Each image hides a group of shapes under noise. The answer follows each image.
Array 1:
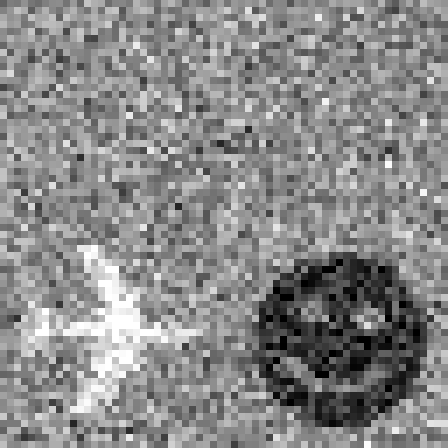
bottom left: light airplane; bottom right: dark smiling face
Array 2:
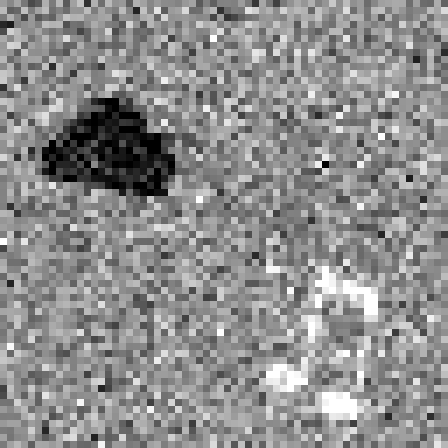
top left: dark cloud; bottom right: light pair of musical notes
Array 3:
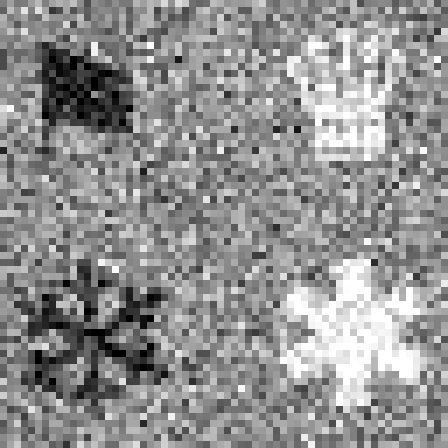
top left: dark flag; top right: light chess queen; bottom left: dark snowflake; bottom right: light asterisk
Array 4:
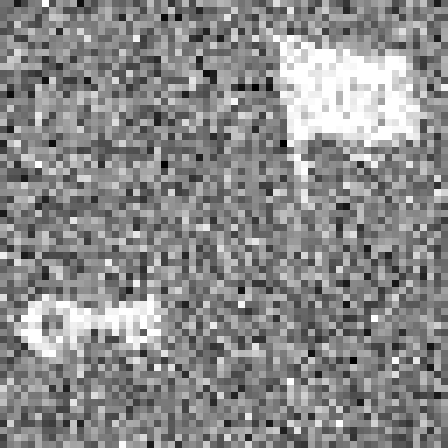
top right: light flag; bottom left: light key
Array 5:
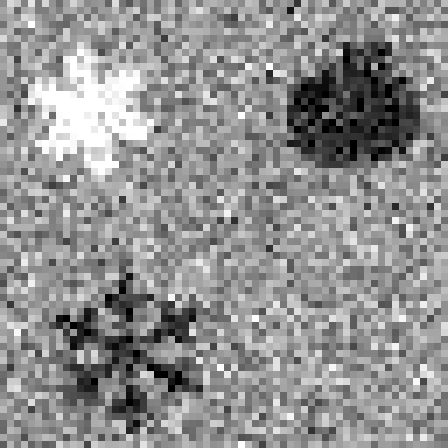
top left: light asterisk; top right: dark apple; bottom left: dark snowflake
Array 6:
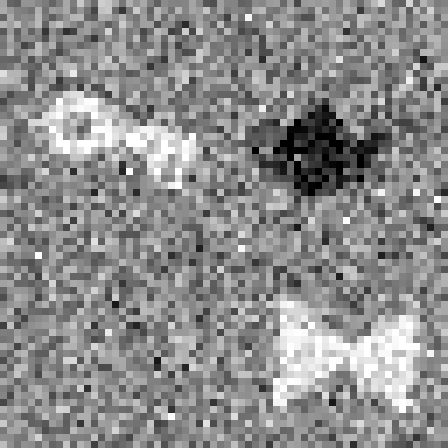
top left: light key; top right: dark teapot; bottom right: light bow tie
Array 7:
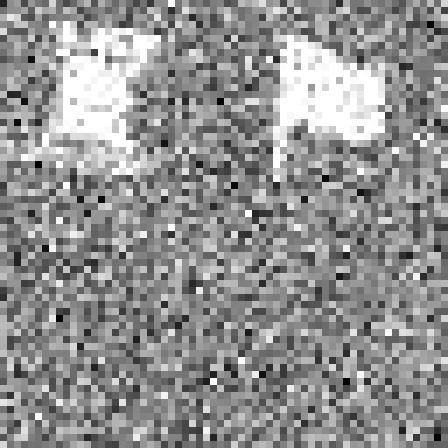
top left: light chess rook; top right: light flag
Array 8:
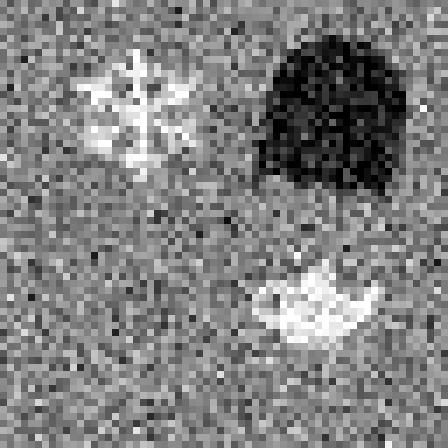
top left: light snowflake; top right: dark ghost; bottom right: light teapot
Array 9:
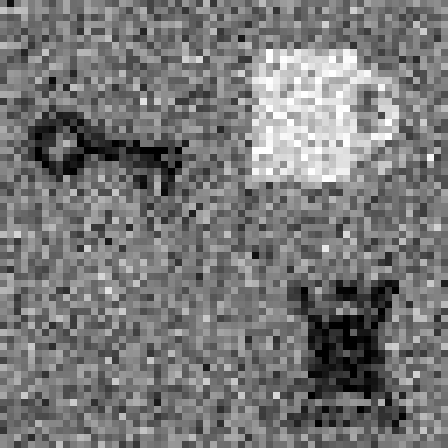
top left: dark key; top right: light cup; bottom right: dark chess rook
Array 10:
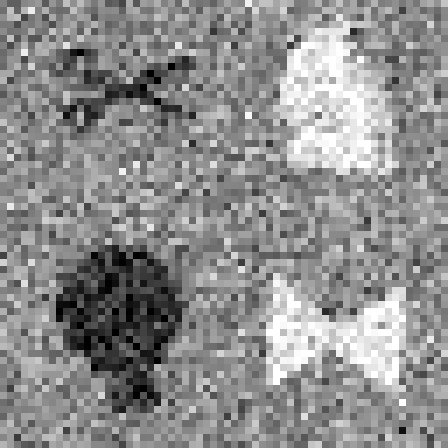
top left: dark pair of scissors; top right: light chess knight; bottom left: dark light bulb; bottom right: light bow tie
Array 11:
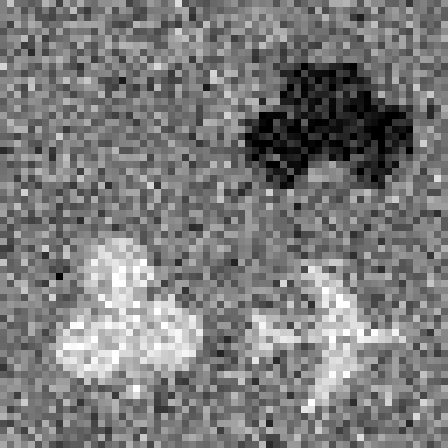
top right: dark car; bottom left: light club; bottom right: light airplane
